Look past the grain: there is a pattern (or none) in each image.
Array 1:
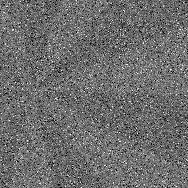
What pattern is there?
spokes from one point
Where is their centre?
middle left
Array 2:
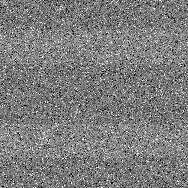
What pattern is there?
horizontal stripes
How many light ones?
2
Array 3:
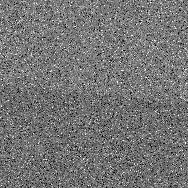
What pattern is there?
a sharp edge
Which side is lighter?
top
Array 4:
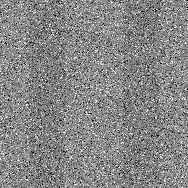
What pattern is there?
vertical stripes
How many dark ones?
2
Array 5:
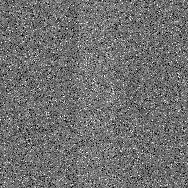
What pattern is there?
one vertical stripe
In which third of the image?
middle
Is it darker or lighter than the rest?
lighter
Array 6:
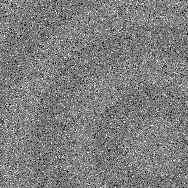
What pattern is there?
rings round one point
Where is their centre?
bottom right
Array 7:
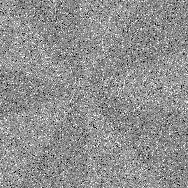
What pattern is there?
spokes from one point
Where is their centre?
centre
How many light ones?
5
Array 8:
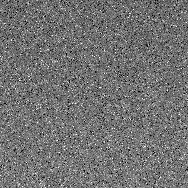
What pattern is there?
a smooth slope
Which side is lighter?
bottom
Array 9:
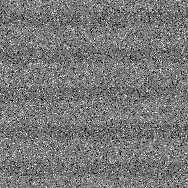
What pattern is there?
horizontal stripes
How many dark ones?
5
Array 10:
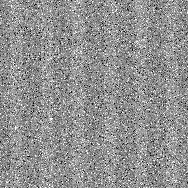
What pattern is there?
vertical stripes
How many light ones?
6
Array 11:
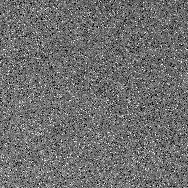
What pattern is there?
a smooth slope
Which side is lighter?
bottom left
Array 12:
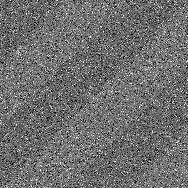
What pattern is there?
diagonal stripes
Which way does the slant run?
bottom left to top right
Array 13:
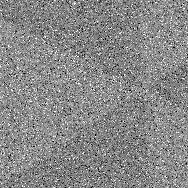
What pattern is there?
spokes from one point
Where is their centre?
middle right
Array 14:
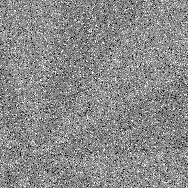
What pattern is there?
spokes from one point
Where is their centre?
bottom left
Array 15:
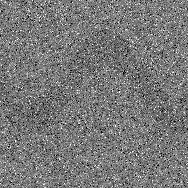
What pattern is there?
a wavy band
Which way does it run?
left to right
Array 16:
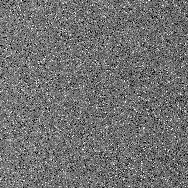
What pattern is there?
a smooth slope
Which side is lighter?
left
